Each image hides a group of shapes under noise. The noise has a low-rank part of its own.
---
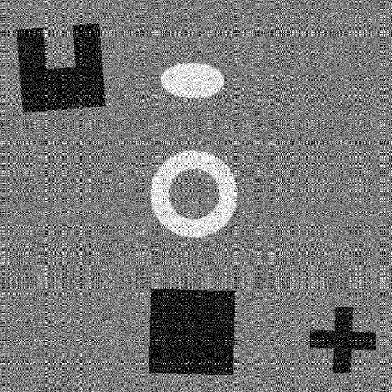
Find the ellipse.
top middle
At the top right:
nothing
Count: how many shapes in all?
5
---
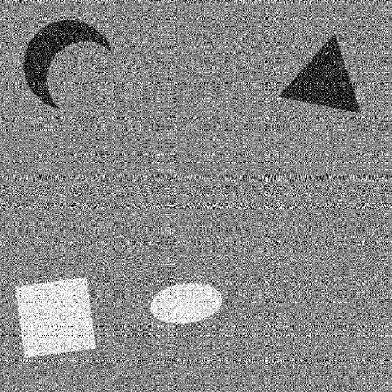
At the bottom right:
nothing
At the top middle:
nothing
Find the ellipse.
bottom middle
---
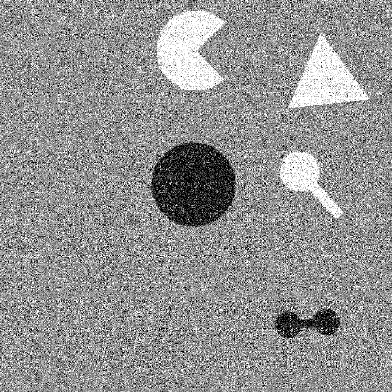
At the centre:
disc
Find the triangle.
top right
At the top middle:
disc with a wedge cut out
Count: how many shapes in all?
5
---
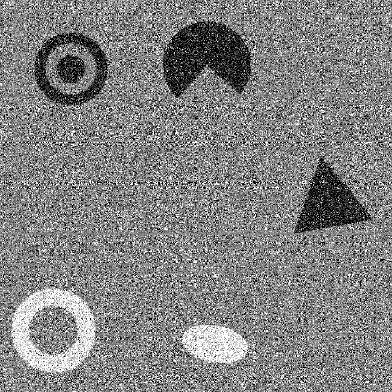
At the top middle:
disc with a wedge cut out
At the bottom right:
nothing
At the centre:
nothing
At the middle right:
triangle
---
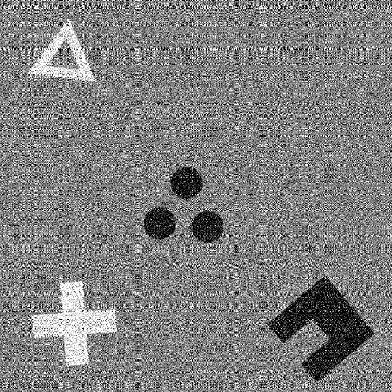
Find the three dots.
centre
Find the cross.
bottom left
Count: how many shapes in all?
4
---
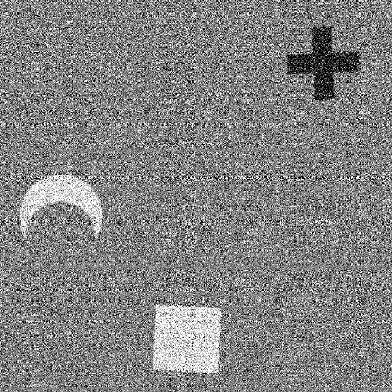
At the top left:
nothing
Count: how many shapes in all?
3
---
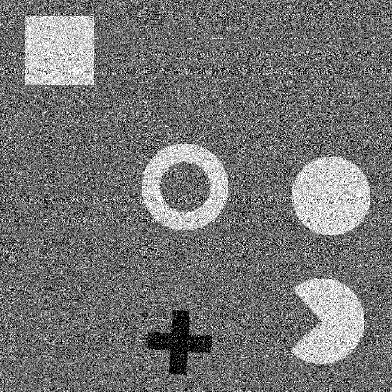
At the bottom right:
disc with a wedge cut out
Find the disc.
middle right
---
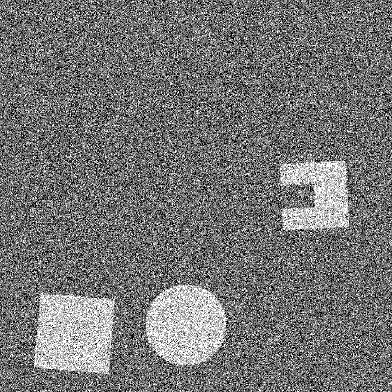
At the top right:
nothing
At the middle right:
square with a notch
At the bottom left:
square
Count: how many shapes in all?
3
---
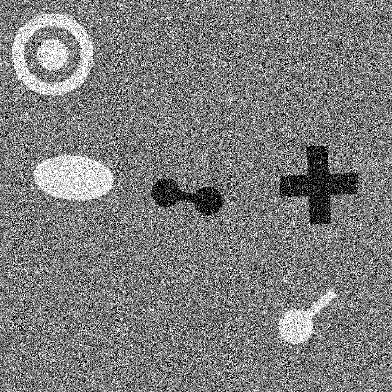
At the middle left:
ellipse
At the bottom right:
lollipop
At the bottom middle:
nothing
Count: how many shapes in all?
5
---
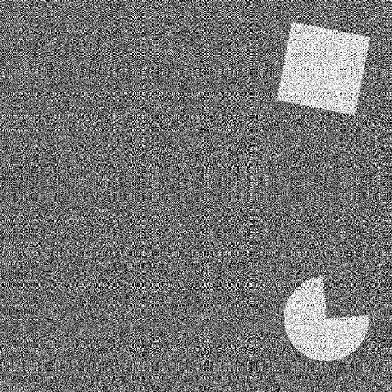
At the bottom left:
nothing
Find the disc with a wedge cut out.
bottom right
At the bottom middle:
nothing
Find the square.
top right
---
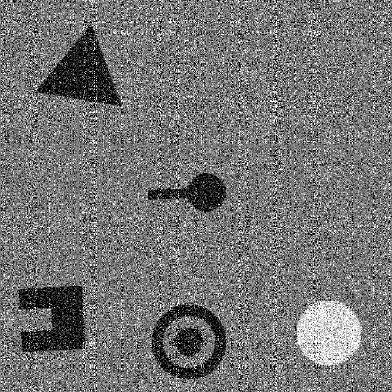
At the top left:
triangle
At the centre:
lollipop
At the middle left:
nothing
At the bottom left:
square with a notch
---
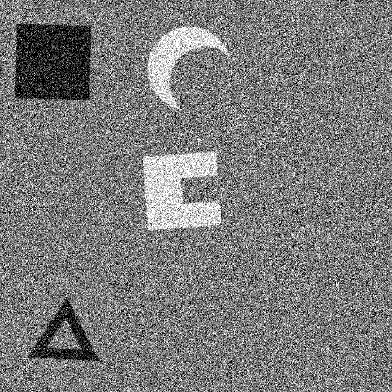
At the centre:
square with a notch
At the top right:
nothing
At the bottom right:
nothing
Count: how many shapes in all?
4
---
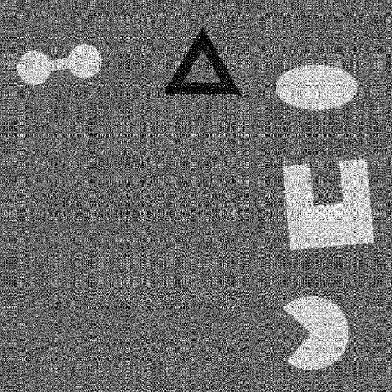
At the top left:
dumbbell
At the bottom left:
nothing
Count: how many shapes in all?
5
